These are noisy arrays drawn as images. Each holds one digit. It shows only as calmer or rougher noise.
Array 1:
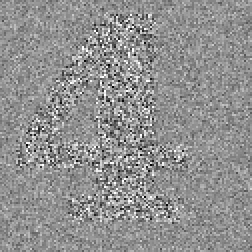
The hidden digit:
4
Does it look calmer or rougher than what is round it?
rougher
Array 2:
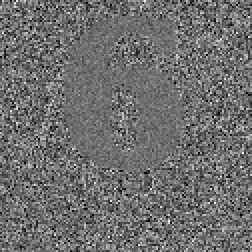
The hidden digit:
6
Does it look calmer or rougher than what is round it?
calmer
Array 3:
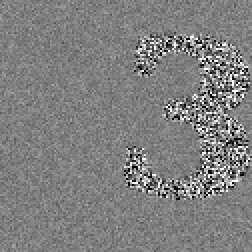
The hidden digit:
3
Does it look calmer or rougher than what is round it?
rougher
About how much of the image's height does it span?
two thirds
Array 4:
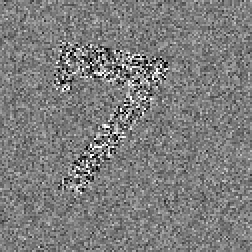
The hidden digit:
7
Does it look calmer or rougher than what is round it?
rougher
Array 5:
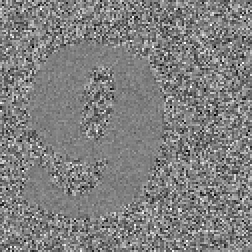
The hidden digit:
9
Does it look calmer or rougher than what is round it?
calmer
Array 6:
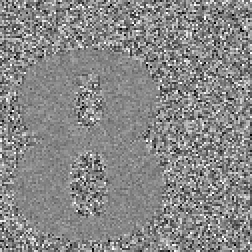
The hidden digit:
8
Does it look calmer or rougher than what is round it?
calmer
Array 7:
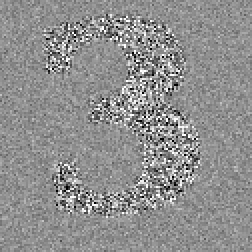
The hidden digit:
3
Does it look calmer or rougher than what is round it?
rougher
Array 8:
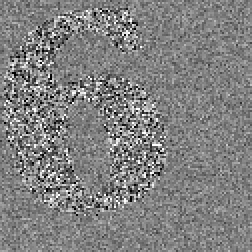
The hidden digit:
6
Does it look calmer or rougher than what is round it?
rougher
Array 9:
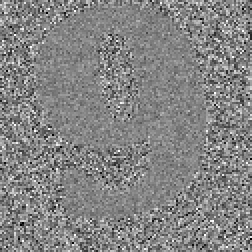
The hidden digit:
9
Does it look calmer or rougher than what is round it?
calmer
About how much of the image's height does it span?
nearly all
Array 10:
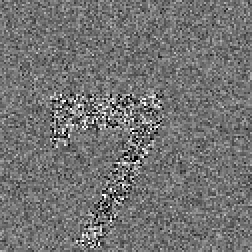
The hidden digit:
7
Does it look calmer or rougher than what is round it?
rougher
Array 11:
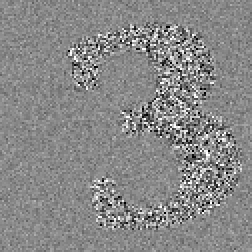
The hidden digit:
3
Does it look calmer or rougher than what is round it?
rougher
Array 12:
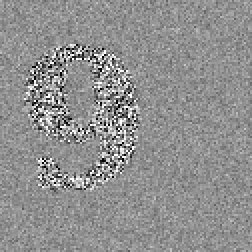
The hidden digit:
9
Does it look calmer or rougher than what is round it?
rougher
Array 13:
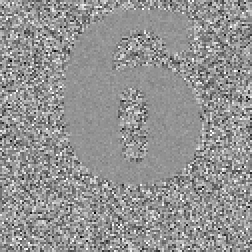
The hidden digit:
6
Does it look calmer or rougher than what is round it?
calmer
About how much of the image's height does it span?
two thirds
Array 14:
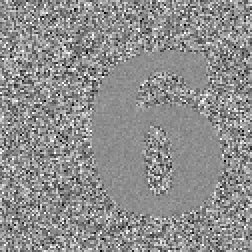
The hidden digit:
6
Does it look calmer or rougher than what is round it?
calmer
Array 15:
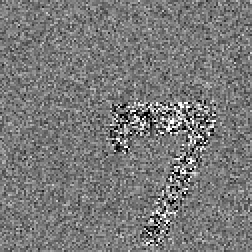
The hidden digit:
7
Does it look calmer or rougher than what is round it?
rougher
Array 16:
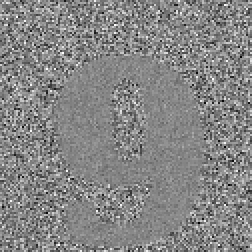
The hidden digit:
9
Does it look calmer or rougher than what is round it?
calmer
